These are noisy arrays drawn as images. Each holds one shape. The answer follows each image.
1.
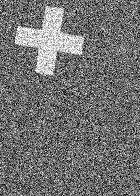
cross
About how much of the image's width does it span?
half
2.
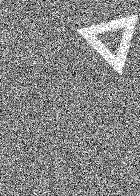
triangle frame
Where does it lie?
top right
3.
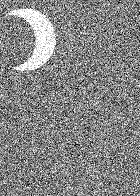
crescent
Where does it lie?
top left
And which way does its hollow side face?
left
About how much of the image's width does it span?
a third
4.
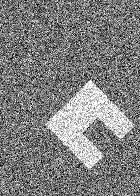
square with a notch
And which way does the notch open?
down and right
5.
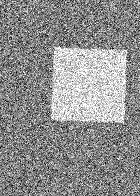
square
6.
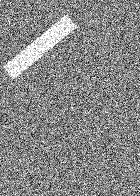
bar
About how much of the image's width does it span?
half
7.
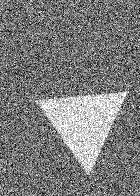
triangle
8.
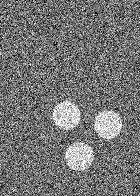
three dots
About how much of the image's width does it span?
half
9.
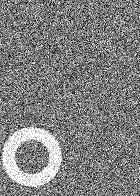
ring
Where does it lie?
bottom left
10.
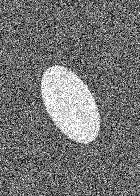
ellipse
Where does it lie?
centre
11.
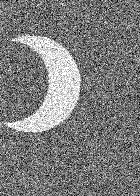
crescent
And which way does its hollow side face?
left
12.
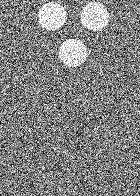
three dots
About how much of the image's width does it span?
half
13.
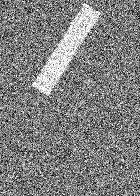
bar
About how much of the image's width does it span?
half
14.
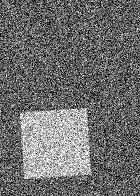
square
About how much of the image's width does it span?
half
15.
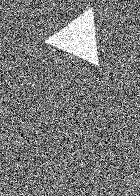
triangle
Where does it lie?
top middle
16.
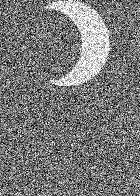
crescent
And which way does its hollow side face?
left
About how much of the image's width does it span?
half
